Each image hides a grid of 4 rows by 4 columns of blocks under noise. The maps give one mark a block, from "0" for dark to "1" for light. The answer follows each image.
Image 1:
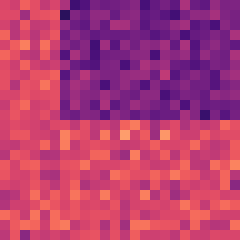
1 0 0 0
1 0 0 0
1 1 1 1
1 1 1 1
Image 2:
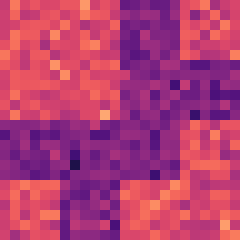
1 1 0 1
1 1 0 0
0 0 0 1
1 0 1 1
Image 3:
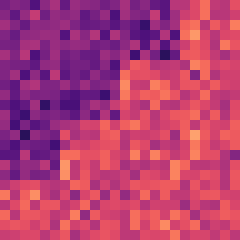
0 0 0 1
0 0 1 1
0 1 1 1
1 1 1 1
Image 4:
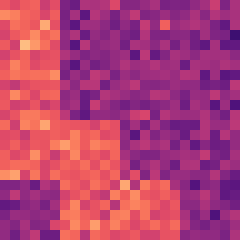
1 0 0 0
1 0 0 0
1 1 0 0
0 1 1 0
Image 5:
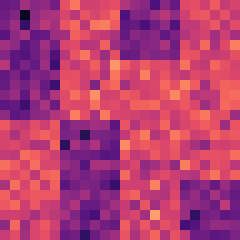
0 1 0 1
0 1 1 1
1 0 1 1
1 0 1 0
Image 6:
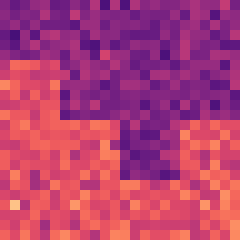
0 0 0 0
1 0 0 0
1 1 0 1
1 1 1 1
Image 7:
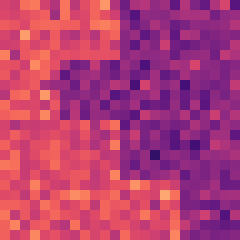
1 1 0 0
1 0 0 0
1 1 0 0
1 1 1 0
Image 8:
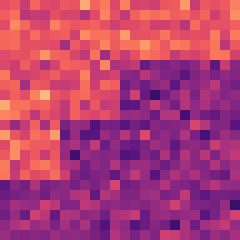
1 1 1 1
1 1 0 0
1 0 0 0
0 0 0 0
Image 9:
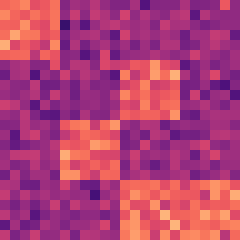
1 0 0 0
0 0 1 0
0 1 0 0
0 0 1 1
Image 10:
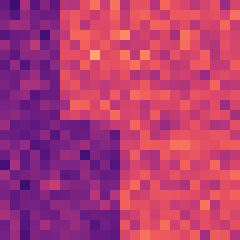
0 1 1 1
0 1 1 1
0 0 1 1
0 0 1 1
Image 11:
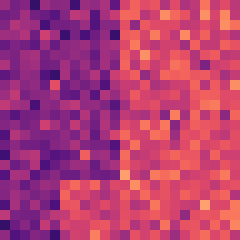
0 0 1 1
0 0 1 1
0 0 1 1
0 1 1 1
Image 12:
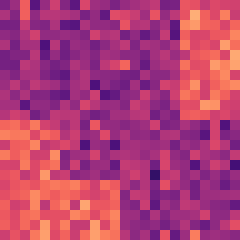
0 0 0 1
0 0 0 1
1 0 0 0
1 1 0 0
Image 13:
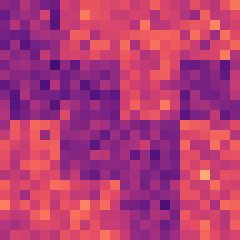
0 1 1 1
0 0 1 0
1 0 0 1
1 1 0 1
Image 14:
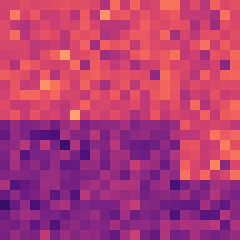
1 1 1 1
1 1 1 1
0 0 0 1
0 0 0 0
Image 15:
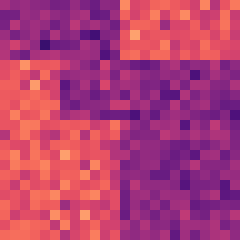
0 0 1 1
1 0 0 0
1 1 0 0
1 1 0 0
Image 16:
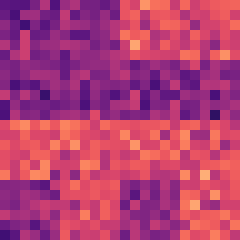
0 0 1 1
0 0 0 0
1 1 1 1
0 1 0 1
